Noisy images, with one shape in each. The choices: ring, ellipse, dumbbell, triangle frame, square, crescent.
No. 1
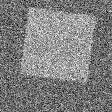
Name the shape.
square
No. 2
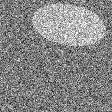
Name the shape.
ellipse
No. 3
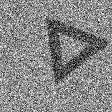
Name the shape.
triangle frame
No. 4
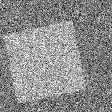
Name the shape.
square
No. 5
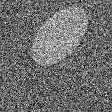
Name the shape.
ellipse
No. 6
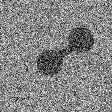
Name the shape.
dumbbell
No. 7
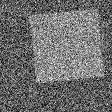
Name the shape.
square
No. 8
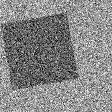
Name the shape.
square
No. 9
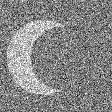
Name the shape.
crescent
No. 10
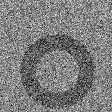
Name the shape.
ring
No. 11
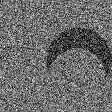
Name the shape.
crescent
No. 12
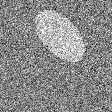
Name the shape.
ellipse
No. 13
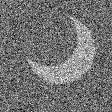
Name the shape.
crescent
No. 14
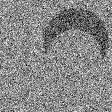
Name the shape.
crescent
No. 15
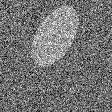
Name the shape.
ellipse
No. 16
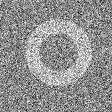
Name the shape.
ring
